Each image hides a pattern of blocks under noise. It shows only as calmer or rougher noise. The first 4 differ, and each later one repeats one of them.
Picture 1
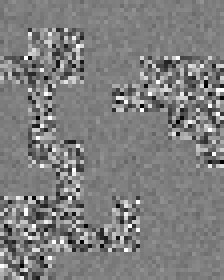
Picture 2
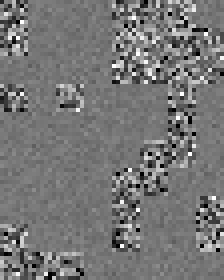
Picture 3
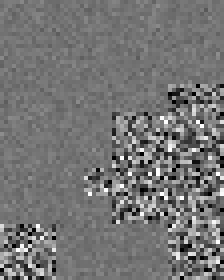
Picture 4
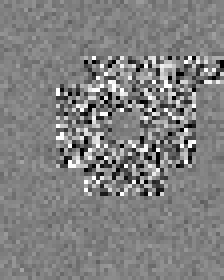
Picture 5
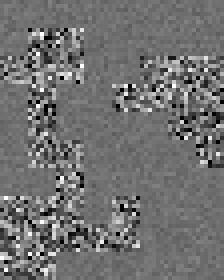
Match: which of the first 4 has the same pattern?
1
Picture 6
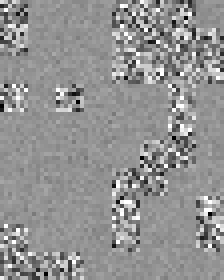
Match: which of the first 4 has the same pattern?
2
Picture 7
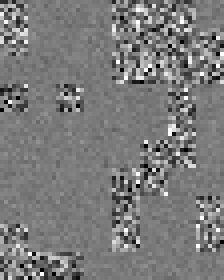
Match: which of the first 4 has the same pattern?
2
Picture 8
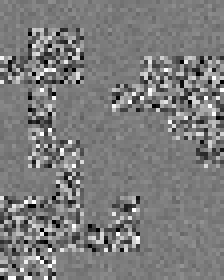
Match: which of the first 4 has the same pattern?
1
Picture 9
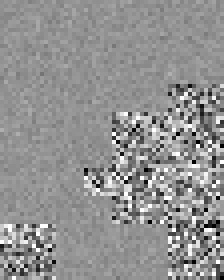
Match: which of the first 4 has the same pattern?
3
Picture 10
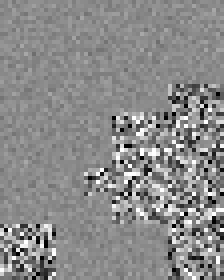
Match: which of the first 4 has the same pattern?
3
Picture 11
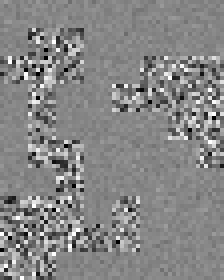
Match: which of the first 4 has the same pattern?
1
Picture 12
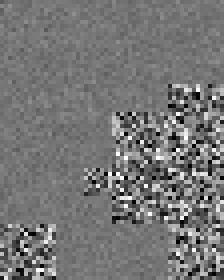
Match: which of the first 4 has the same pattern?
3
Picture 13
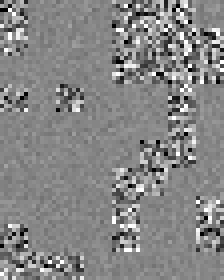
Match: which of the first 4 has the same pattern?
2
